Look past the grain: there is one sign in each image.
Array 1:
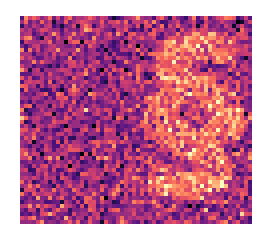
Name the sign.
section sign
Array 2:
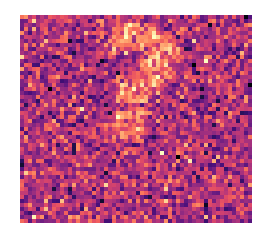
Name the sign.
question mark
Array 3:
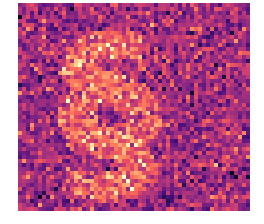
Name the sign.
section sign
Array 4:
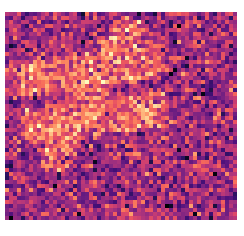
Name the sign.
not-equal sign
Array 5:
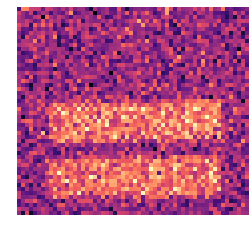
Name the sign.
equals sign
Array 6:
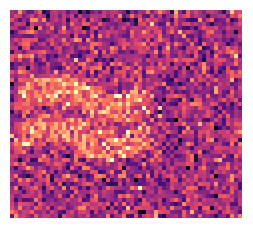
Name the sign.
approximately sign
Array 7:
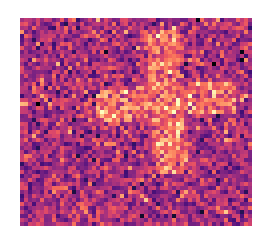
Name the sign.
plus sign
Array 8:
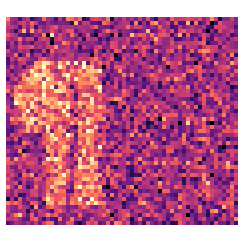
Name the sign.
pilcrow
